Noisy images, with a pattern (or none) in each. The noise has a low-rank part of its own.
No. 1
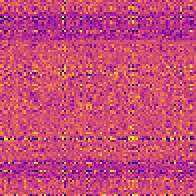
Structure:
bands of rows
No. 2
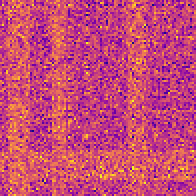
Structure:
bands of rows crossing bands of columns
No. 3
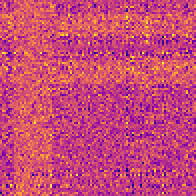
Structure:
bands of rows crossing bands of columns
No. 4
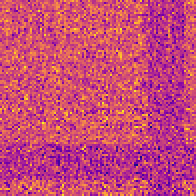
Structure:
bands of rows crossing bands of columns
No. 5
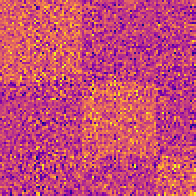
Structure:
blocks along the diagonal
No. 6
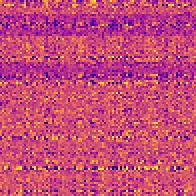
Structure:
bands of rows
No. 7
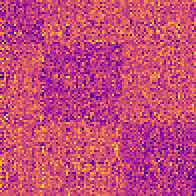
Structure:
blocks along the diagonal
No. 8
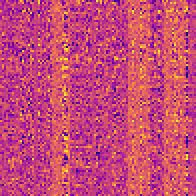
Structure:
bands of columns
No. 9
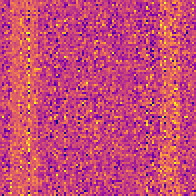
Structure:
bands of columns
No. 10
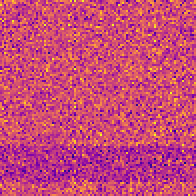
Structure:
one band of rows
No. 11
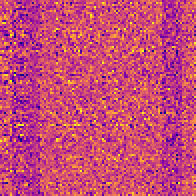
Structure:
bands of columns
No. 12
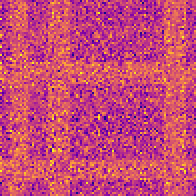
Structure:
bands of rows crossing bands of columns
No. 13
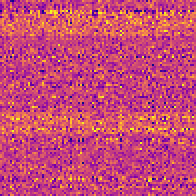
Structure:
bands of rows
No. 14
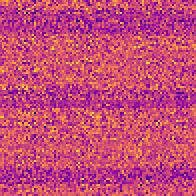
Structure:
bands of rows
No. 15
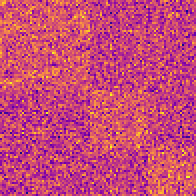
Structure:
blocks along the diagonal
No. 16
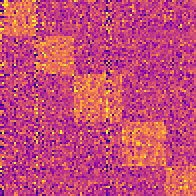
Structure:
blocks along the diagonal
